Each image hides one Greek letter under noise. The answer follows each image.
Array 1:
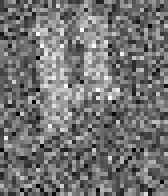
mu
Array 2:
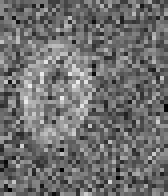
theta
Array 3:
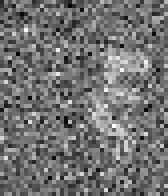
xi
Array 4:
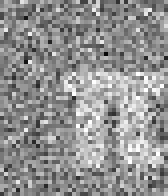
pi
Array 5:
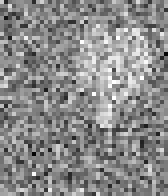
phi
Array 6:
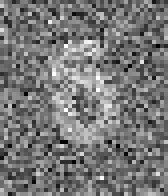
delta
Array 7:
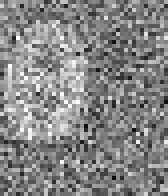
theta
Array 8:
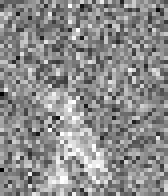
lambda
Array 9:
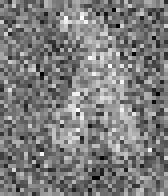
lambda
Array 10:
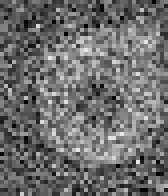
sigma
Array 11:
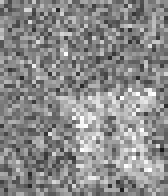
pi
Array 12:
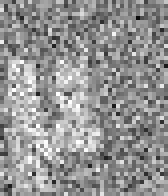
mu
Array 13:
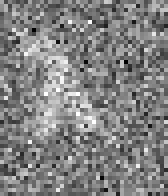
lambda
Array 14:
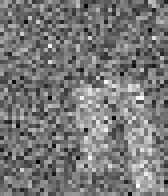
eta
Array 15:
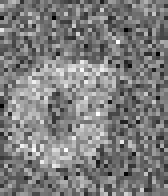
sigma
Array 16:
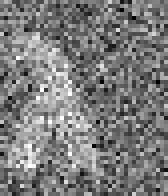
lambda
